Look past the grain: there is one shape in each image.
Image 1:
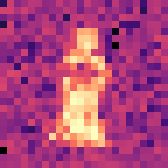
chess bishop
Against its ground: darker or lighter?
lighter
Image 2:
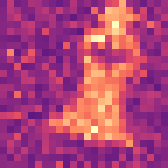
chess bishop
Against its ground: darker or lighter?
lighter
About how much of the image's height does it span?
nearly all
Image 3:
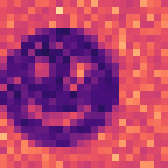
smiling face
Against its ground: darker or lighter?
darker
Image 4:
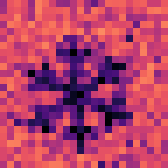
snowflake
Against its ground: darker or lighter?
darker
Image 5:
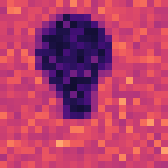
light bulb
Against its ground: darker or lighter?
darker
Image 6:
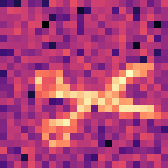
pair of scissors
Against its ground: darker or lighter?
lighter
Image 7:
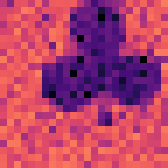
club
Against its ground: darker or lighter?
darker
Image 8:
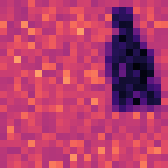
bottle
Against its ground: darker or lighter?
darker
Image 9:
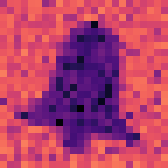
bell
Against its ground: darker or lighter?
darker
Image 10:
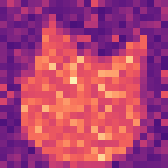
cat's head
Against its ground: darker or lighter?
lighter
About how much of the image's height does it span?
nearly all
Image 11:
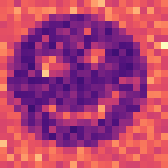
smiling face
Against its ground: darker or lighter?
darker
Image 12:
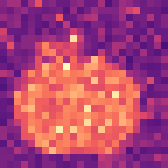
apple
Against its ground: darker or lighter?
lighter
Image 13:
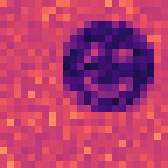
smiling face
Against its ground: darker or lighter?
darker
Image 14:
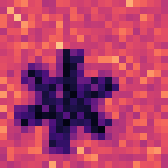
asterisk
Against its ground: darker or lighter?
darker
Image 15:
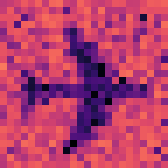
airplane
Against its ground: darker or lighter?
darker
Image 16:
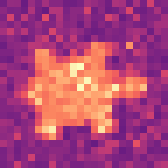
turtle
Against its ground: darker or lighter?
lighter
